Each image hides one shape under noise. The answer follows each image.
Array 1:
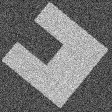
square with a notch
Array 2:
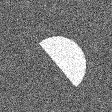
half disc
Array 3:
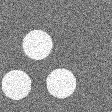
three dots
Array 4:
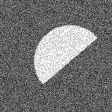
half disc
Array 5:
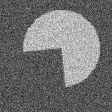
disc with a wedge cut out
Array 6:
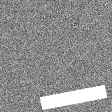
bar
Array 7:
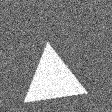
triangle
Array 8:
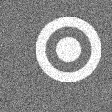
bullseye
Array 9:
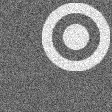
bullseye
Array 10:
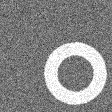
ring
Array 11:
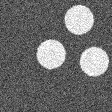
three dots
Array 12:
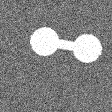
dumbbell
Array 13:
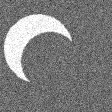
crescent
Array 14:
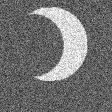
crescent
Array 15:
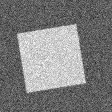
square
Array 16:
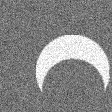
crescent
